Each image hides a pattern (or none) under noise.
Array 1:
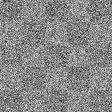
a checkerboard
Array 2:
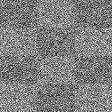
a checkerboard
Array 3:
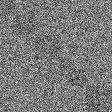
blocks along the diagonal
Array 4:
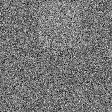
one block
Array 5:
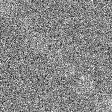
blocks along the diagonal
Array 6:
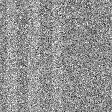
bands of columns
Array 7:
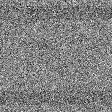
bands of rows
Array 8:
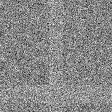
bands of rows crossing bands of columns
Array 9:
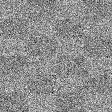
a checkerboard
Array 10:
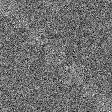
blocks along the diagonal
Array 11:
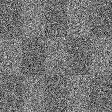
a checkerboard
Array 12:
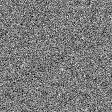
only noise
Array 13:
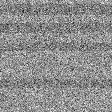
bands of rows
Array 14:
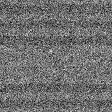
bands of rows
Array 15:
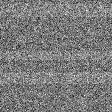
bands of rows
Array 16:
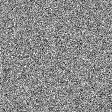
only noise
